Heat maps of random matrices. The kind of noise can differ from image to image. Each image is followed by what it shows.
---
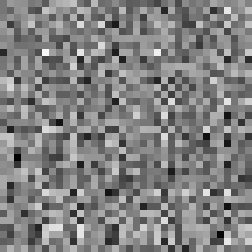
low rank plus noise
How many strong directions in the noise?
one
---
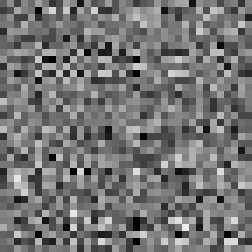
low rank plus noise
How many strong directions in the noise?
one
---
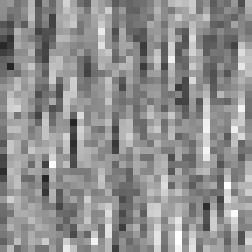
streaked along the columns
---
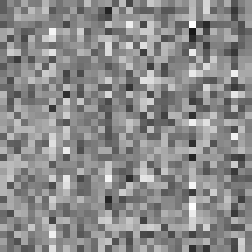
columns of uneven size
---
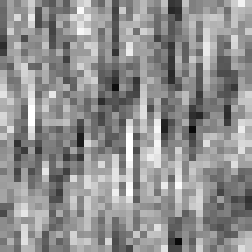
streaked along the columns
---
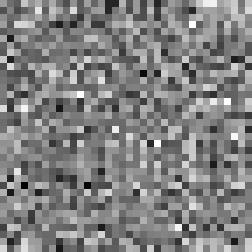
low rank plus noise
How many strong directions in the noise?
three or four
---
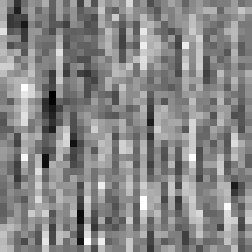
streaked along the columns
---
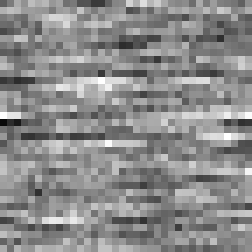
streaked along the rows
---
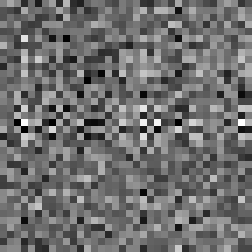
low rank plus noise
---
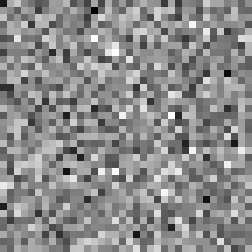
independent entries
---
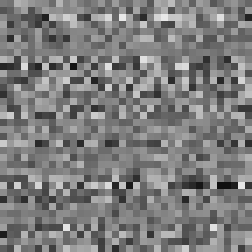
rows of uneven size
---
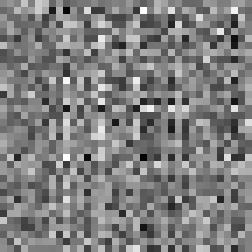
low rank plus noise
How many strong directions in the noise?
one
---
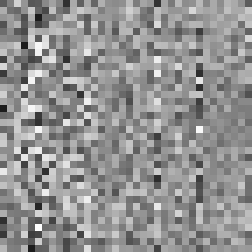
columns of uneven size
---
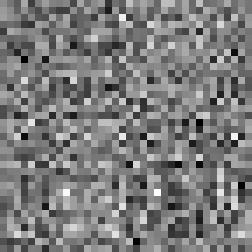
low rank plus noise
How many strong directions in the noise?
two
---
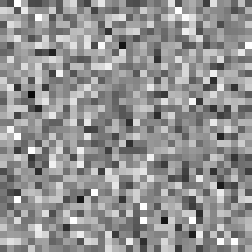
independent entries
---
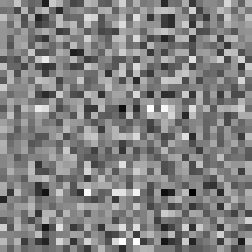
low rank plus noise
